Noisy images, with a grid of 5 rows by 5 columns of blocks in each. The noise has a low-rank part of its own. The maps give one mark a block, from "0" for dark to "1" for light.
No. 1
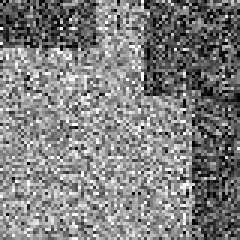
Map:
0 0 1 0 0
1 1 1 0 0
1 1 1 1 0
1 1 1 1 0
1 1 1 1 0
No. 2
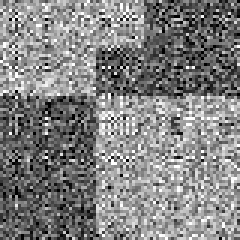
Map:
1 1 1 0 0
1 1 0 0 0
0 0 1 1 1
0 0 1 1 1
0 0 1 1 1
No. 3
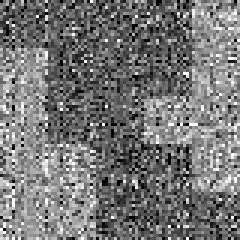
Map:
0 0 0 0 1
1 0 0 0 1
1 0 0 1 1
1 1 0 0 1
1 1 0 0 0
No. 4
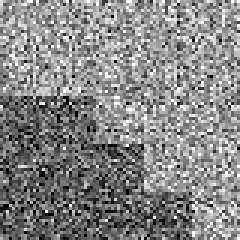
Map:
1 1 1 1 1
1 1 1 1 1
0 0 1 1 1
0 0 0 1 1
0 0 0 0 1
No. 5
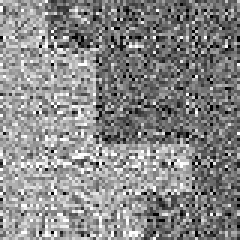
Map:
1 0 0 0 0
1 1 0 0 0
1 1 0 0 0
1 1 1 1 0
1 1 1 0 0
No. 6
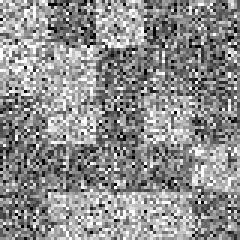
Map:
1 0 1 0 0
1 1 0 0 0
0 1 0 1 0
0 0 0 0 1
0 1 1 1 0
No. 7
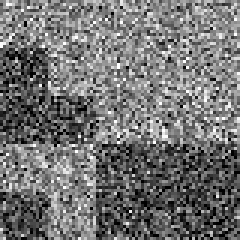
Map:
1 1 1 1 1
0 1 1 1 1
0 0 1 1 1
1 1 0 0 0
0 1 0 0 0
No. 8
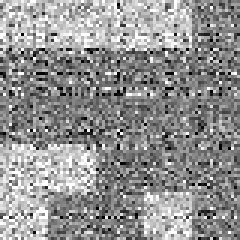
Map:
1 1 1 1 0
0 0 0 0 0
0 0 0 0 0
1 1 0 0 0
1 0 0 1 0
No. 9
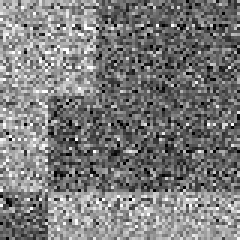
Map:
1 1 0 0 0
1 1 0 0 0
1 0 0 0 0
1 0 0 0 0
0 1 1 1 1
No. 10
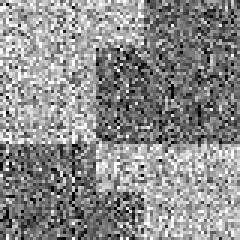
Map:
1 1 1 0 0
1 1 0 0 0
1 1 0 0 0
0 0 1 1 1
0 0 0 1 1
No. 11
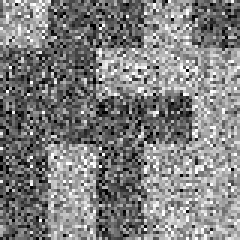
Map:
1 0 0 1 0
0 0 1 1 1
0 0 0 0 1
0 1 0 1 1
0 1 0 1 1
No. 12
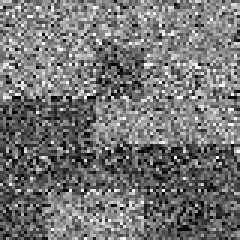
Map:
1 1 1 1 1
1 1 0 1 1
0 0 1 1 1
0 0 0 0 0
0 1 1 0 0
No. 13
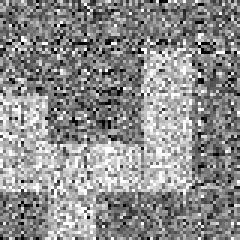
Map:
0 0 0 0 0
0 0 0 1 0
1 0 0 1 0
1 1 1 1 0
0 1 0 0 0
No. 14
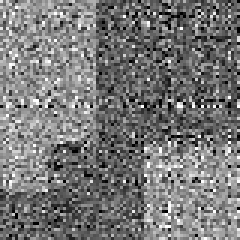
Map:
1 1 0 0 0
1 1 0 0 0
1 1 0 0 0
1 0 0 1 1
0 0 0 1 1
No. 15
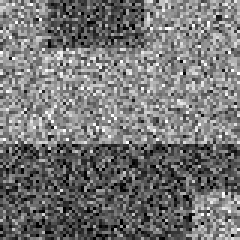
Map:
1 0 0 1 1
1 1 1 1 1
1 1 1 1 1
0 0 0 0 0
0 0 0 0 1
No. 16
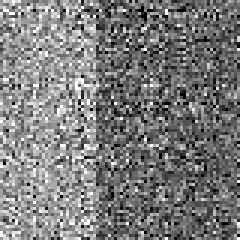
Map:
1 1 0 0 0
1 1 0 0 0
1 1 0 0 0
1 1 0 0 0
1 1 0 0 0
